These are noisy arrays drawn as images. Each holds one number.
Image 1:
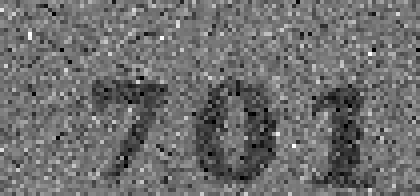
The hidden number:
701
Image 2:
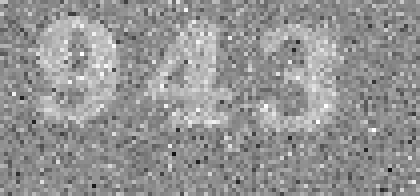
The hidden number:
943
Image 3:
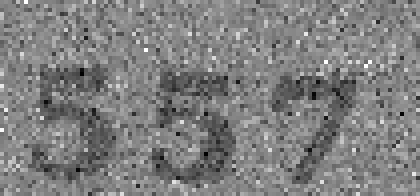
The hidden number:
557
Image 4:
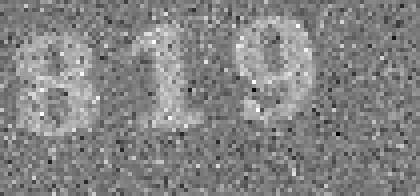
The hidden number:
819
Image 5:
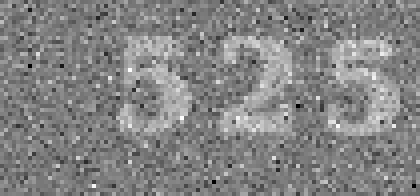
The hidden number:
525
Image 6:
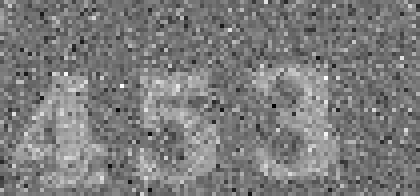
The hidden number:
453
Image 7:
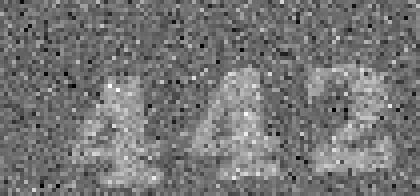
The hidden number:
442
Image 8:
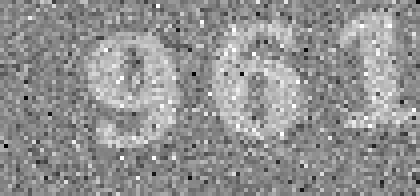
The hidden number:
961
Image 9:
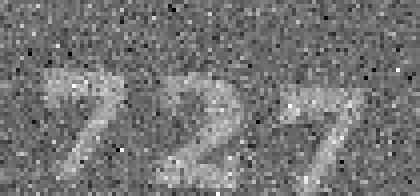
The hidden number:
727
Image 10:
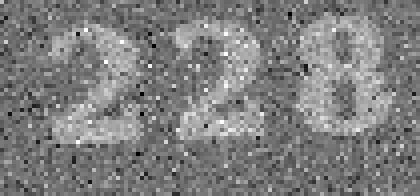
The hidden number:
228
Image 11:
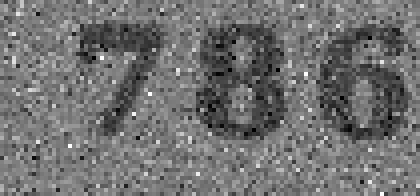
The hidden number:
786
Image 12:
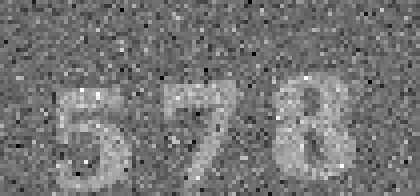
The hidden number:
578
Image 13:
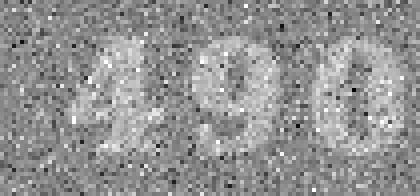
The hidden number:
490
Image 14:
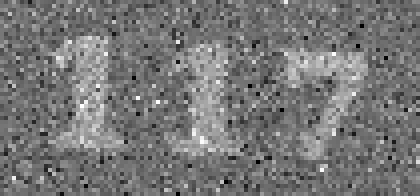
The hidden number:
117
